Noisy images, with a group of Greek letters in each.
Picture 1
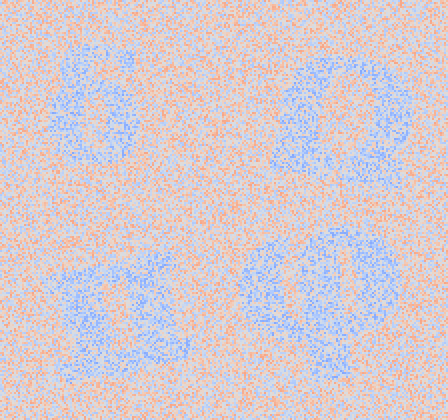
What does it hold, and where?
top left: delta; top right: omega; bottom left: pi; bottom right: phi
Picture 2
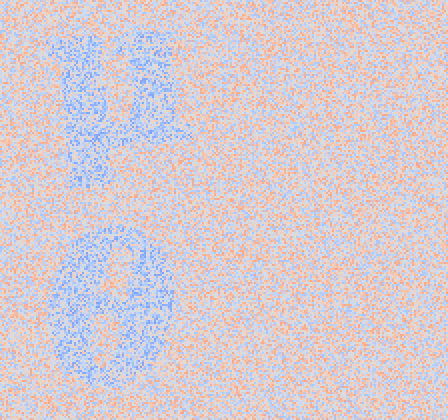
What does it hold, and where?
top left: mu; bottom left: theta
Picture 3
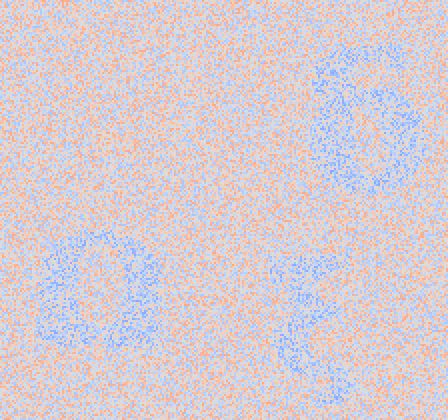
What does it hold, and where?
top right: delta; bottom left: omega; bottom right: xi
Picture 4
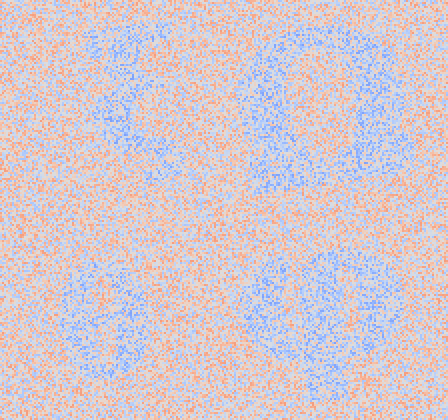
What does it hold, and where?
top left: xi; top right: omega; bottom left: theta; bottom right: phi
